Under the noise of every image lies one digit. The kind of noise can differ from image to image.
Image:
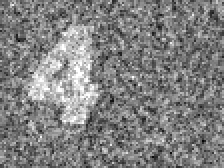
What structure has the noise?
blotchy
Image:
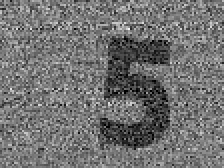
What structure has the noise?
rows of uneven size
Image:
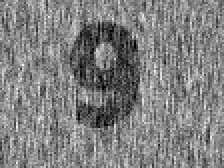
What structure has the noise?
streaked along the columns
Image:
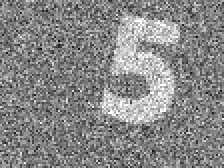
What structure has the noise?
independent entries
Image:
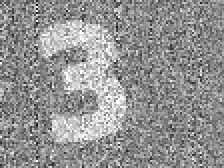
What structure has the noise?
columns of uneven size
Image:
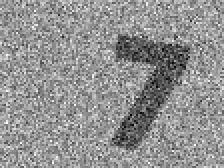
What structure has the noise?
independent entries
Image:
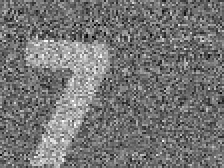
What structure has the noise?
low rank plus noise
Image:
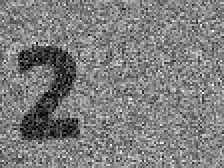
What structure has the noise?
low rank plus noise
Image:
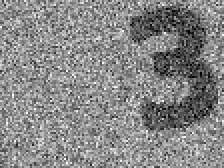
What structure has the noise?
independent entries
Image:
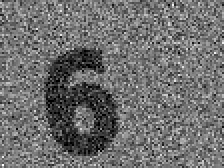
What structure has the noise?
low rank plus noise
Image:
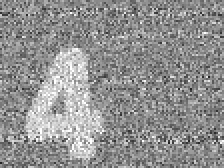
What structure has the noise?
rows of uneven size
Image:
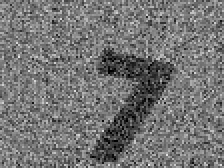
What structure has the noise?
low rank plus noise
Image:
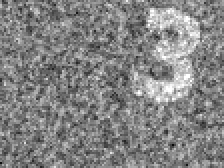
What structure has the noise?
blotchy
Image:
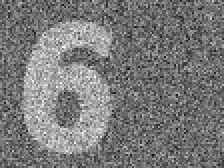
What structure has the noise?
independent entries
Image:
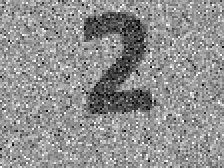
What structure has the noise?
heavy tails
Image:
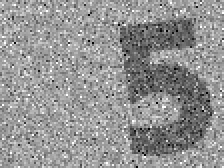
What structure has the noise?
heavy tails
